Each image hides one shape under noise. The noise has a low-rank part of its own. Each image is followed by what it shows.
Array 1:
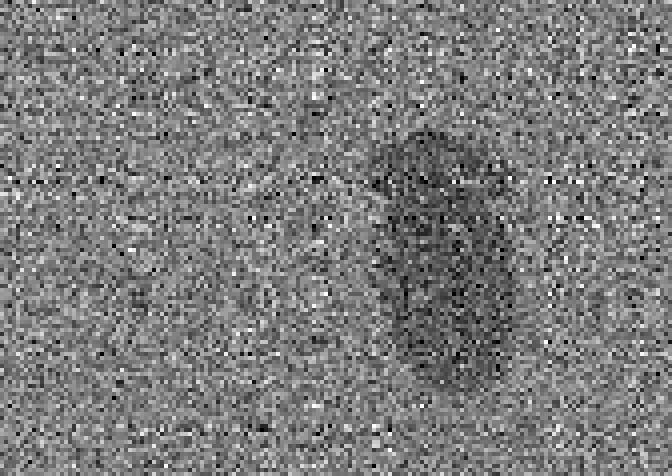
footprint
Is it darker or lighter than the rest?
darker
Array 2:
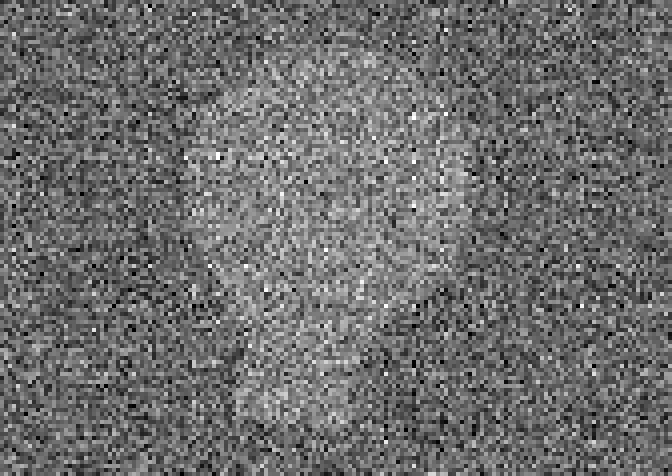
light bulb
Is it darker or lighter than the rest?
lighter
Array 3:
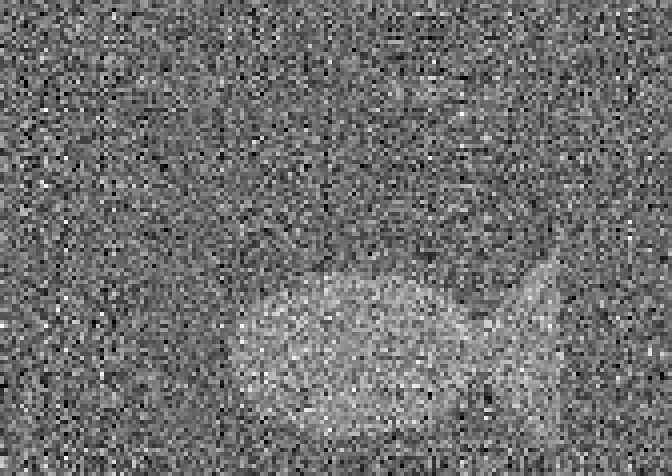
fish
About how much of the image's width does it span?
half
